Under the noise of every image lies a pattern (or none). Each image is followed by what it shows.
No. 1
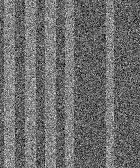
bands of columns
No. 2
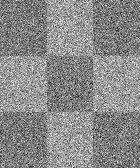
a checkerboard
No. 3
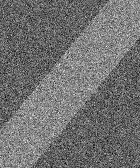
a diagonal band
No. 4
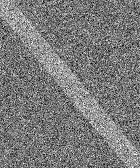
a diagonal band
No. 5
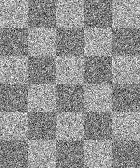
a checkerboard
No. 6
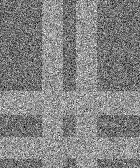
bands of rows crossing bands of columns
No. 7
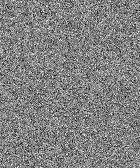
only noise
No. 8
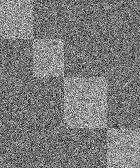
blocks along the diagonal
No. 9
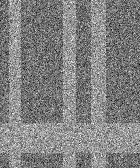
bands of rows crossing bands of columns
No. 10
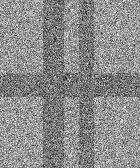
bands of rows crossing bands of columns
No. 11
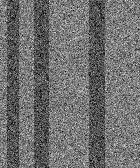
bands of columns
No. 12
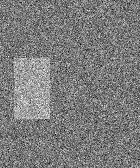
one block
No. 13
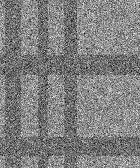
bands of rows crossing bands of columns
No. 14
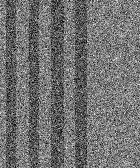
bands of columns
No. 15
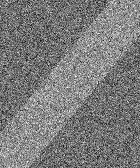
a diagonal band
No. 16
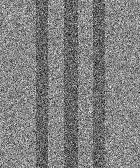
bands of columns
